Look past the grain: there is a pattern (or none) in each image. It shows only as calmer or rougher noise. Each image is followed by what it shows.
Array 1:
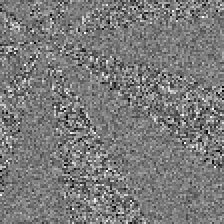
spokes from one point
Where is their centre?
top left
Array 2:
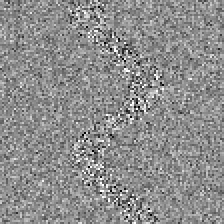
a wavy band
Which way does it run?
top to bottom
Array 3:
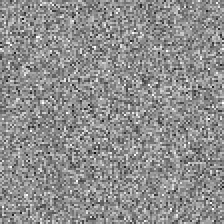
only noise
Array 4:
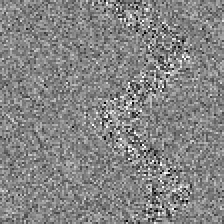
a wavy band
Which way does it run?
top to bottom
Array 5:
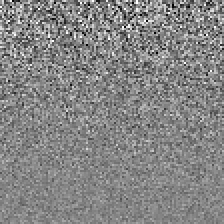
a smooth slope
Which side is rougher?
top
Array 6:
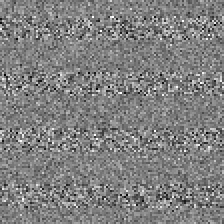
horizontal stripes
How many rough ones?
4
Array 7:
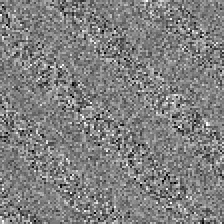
diagonal stripes
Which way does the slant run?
top left to bottom right
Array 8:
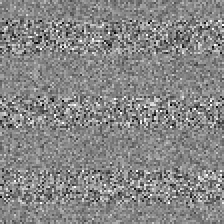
horizontal stripes
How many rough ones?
3
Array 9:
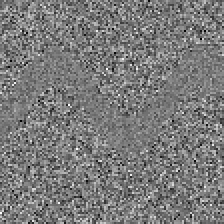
a wavy band
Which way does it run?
left to right
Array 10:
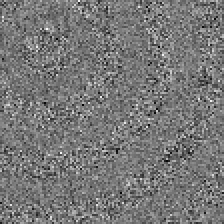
rings round one point
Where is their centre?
top left
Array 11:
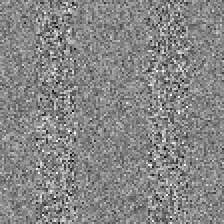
vertical stripes
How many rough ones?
2
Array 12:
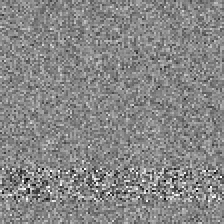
one horizontal stripe
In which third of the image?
bottom
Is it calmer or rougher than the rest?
rougher
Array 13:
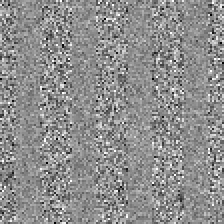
vertical stripes
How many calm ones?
4
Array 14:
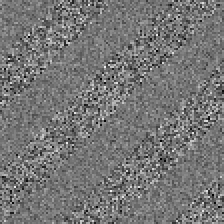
diagonal stripes
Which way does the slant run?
bottom left to top right
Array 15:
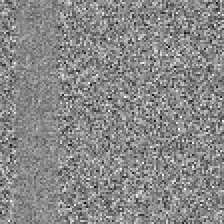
one vertical stripe
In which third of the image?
left
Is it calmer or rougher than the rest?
calmer
